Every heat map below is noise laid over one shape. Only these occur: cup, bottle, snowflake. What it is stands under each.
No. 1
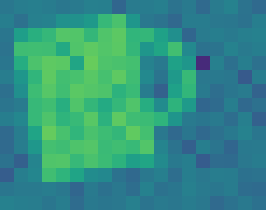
cup
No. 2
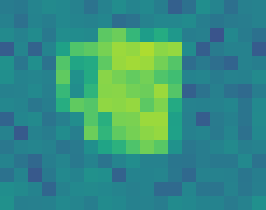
cup
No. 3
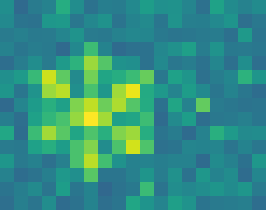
snowflake
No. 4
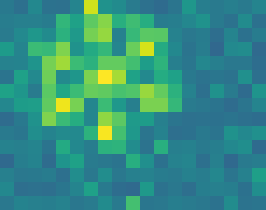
snowflake
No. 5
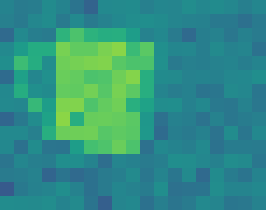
cup
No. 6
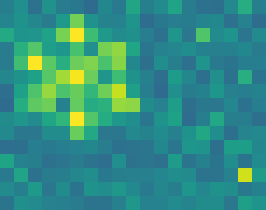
snowflake
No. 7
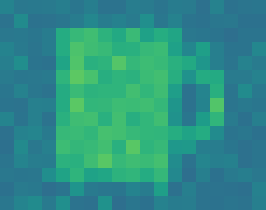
cup
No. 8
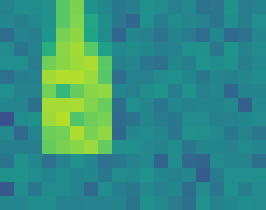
bottle
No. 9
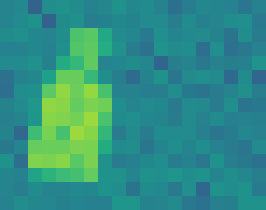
bottle
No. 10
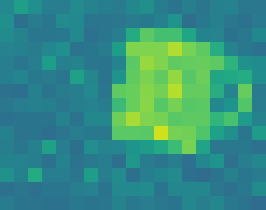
cup
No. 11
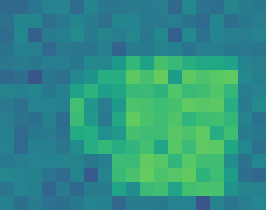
cup
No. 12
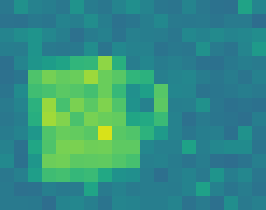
cup
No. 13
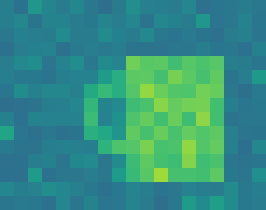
cup
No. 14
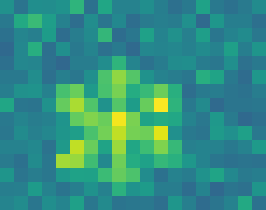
snowflake
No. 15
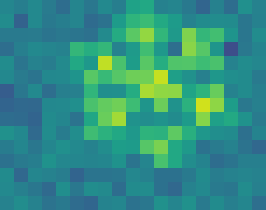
snowflake
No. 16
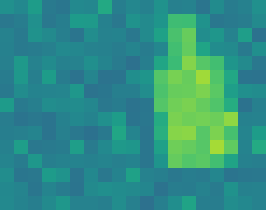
bottle
